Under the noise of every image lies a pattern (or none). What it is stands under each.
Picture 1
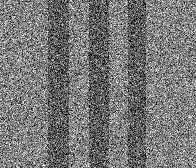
bands of columns
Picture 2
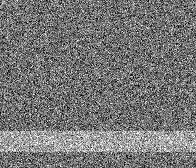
one band of rows
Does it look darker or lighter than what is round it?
lighter
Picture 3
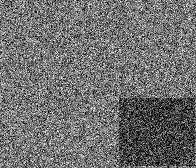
one block
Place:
bottom right
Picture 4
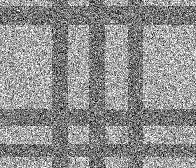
bands of rows crossing bands of columns
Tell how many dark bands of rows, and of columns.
3 and 3
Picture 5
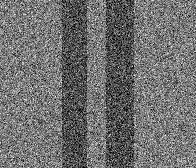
bands of columns
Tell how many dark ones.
2
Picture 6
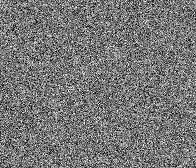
only noise
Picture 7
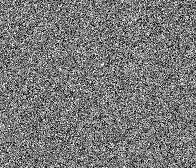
only noise
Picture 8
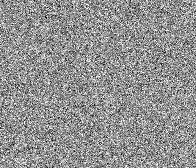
only noise
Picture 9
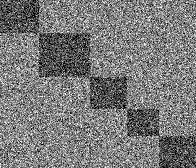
blocks along the diagonal
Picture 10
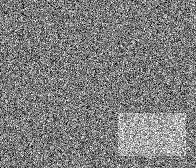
one block
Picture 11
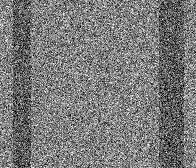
bands of columns
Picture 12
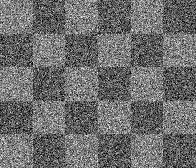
a checkerboard
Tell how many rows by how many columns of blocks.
5 by 6
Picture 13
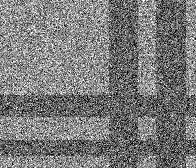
bands of rows crossing bands of columns
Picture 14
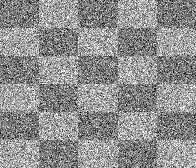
a checkerboard
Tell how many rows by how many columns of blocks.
6 by 5
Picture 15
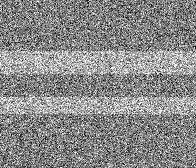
bands of rows
